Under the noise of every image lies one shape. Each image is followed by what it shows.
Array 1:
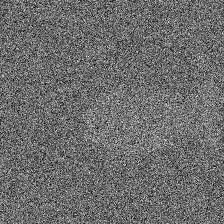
fish
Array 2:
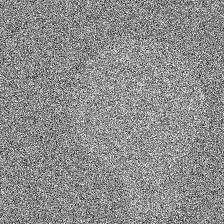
light bulb
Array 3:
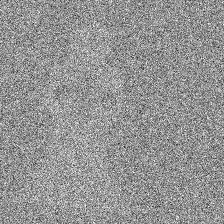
chess bishop
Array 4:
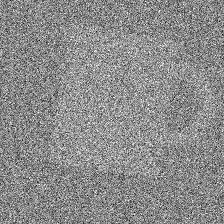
cup
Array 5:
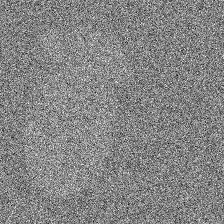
footprint
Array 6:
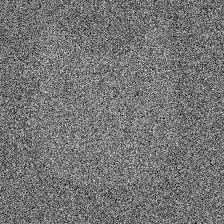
cat's head
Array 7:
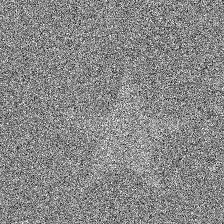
star
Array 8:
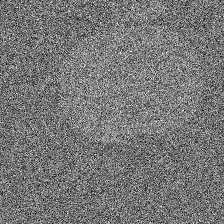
apple
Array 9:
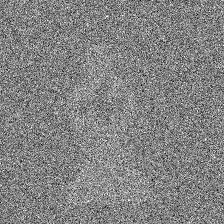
chess bishop
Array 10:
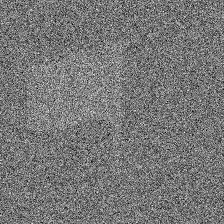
flag
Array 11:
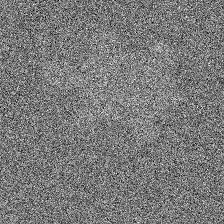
turtle
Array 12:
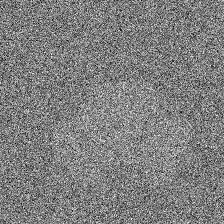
car
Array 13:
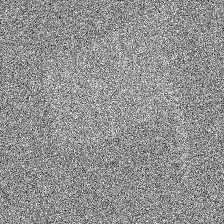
flag
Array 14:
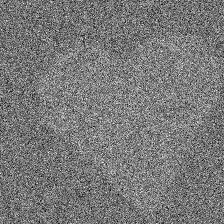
heart
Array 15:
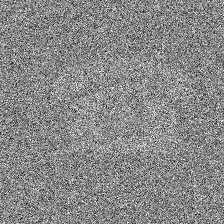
telephone
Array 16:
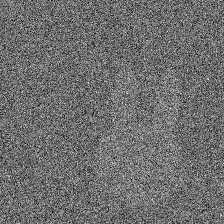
rabbit's head
